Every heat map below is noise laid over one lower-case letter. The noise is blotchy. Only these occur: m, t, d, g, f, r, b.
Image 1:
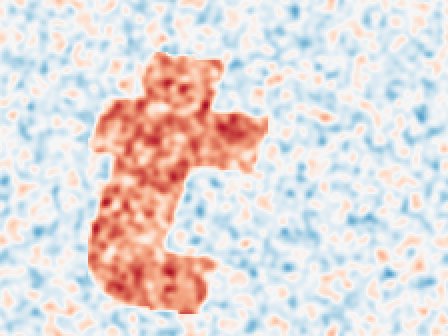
t
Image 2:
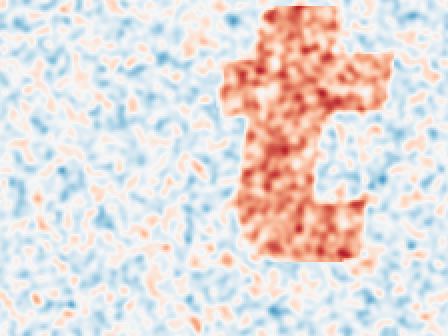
t
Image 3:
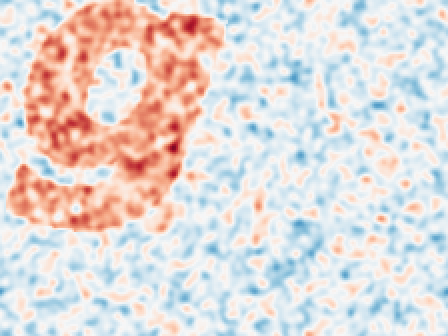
g
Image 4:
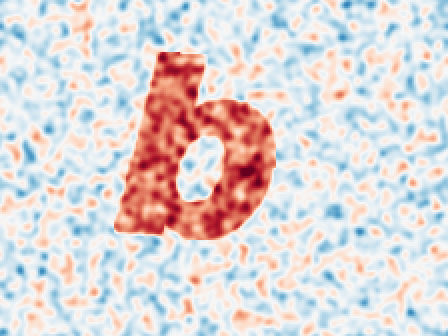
b
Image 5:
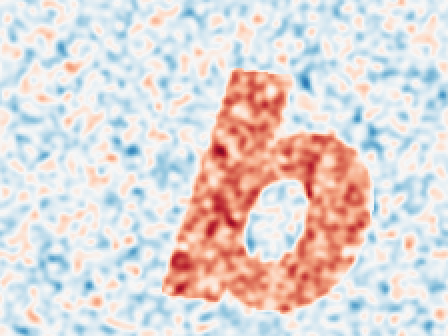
b
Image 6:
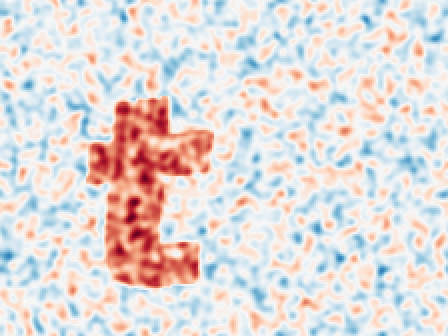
t
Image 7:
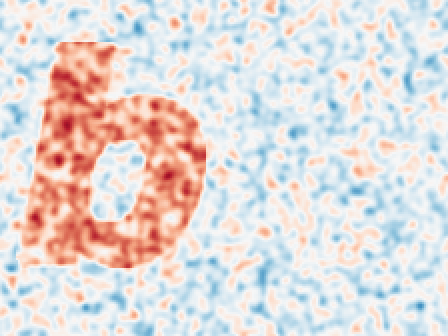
b
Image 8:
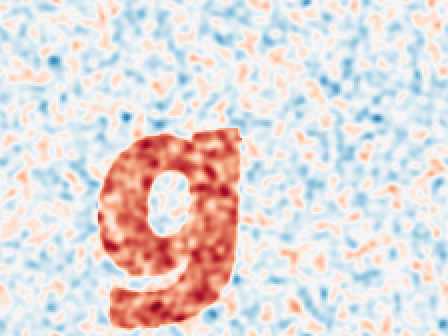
g
